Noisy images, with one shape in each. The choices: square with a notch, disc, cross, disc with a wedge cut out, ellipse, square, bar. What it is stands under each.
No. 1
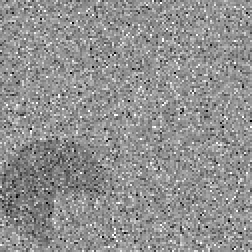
disc with a wedge cut out
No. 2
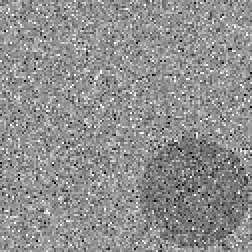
disc
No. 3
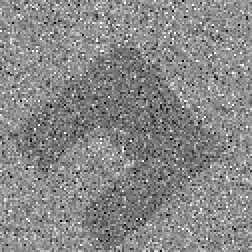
square with a notch
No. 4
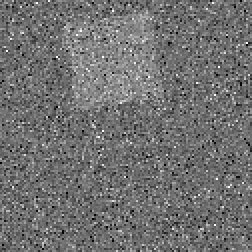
square
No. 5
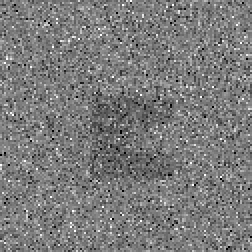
square with a notch
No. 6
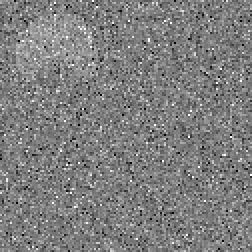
disc with a wedge cut out
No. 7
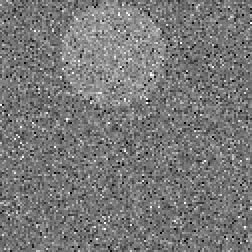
disc
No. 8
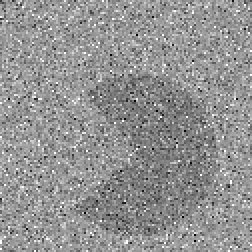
disc with a wedge cut out
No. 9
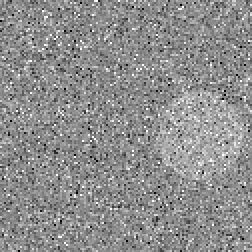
disc
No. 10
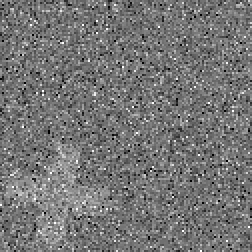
cross
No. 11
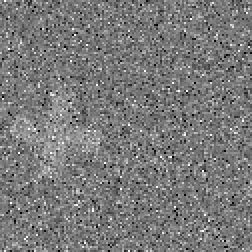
cross
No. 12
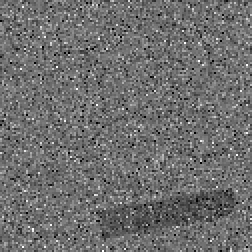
bar
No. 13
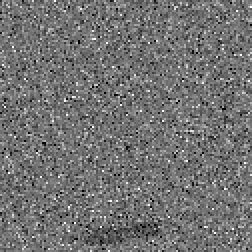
bar
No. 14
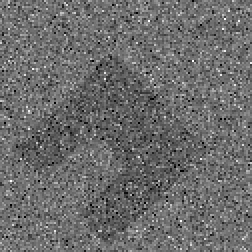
square with a notch
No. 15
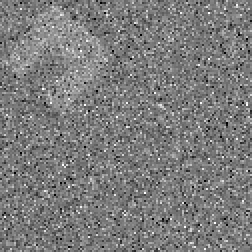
square with a notch
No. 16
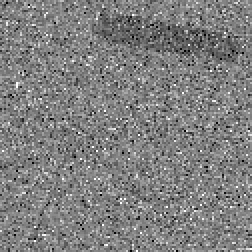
bar
